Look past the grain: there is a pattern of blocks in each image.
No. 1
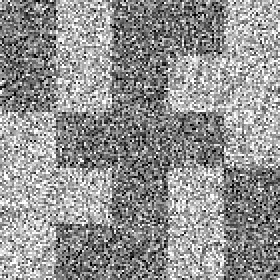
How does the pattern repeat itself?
the same after a half turn
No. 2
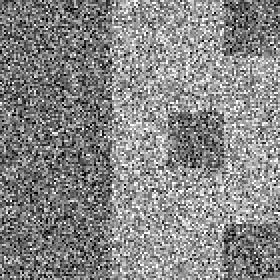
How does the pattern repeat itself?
top and bottom mirror each other
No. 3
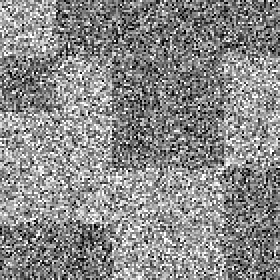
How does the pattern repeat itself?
no symmetry
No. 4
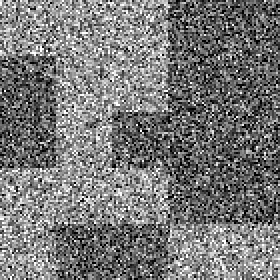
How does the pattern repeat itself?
no symmetry
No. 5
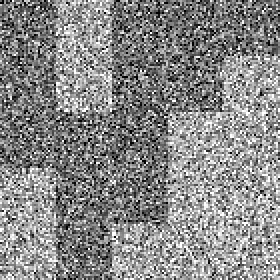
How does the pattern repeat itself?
no symmetry
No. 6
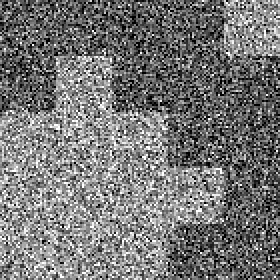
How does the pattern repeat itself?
mirrored about the diagonal from the bottom left
